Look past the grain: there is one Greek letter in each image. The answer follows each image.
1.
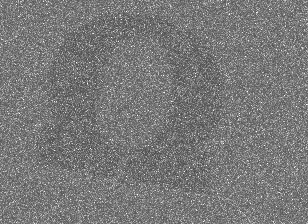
omega
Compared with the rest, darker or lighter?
darker
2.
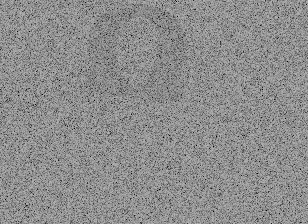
omega
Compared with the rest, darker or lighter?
darker
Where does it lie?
top middle
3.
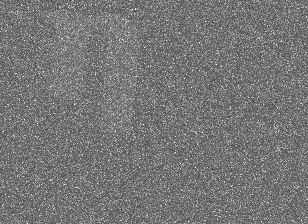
eta
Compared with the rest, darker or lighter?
lighter
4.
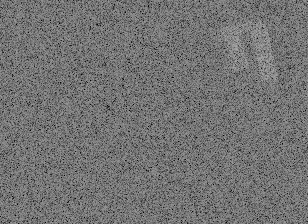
eta
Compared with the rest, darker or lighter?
lighter
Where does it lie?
top right
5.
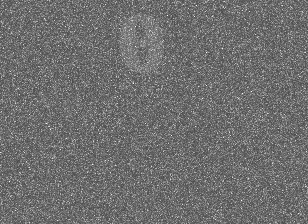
theta
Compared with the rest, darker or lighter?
lighter
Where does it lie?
top middle
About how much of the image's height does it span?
a quarter
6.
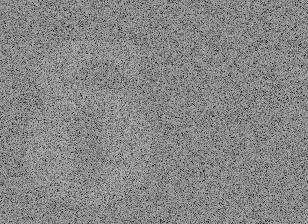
delta
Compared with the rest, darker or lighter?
lighter
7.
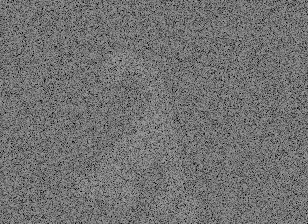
lambda
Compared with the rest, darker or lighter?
lighter
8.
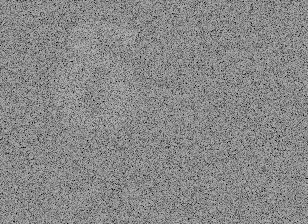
delta
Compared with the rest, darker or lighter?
lighter
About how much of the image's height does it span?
half
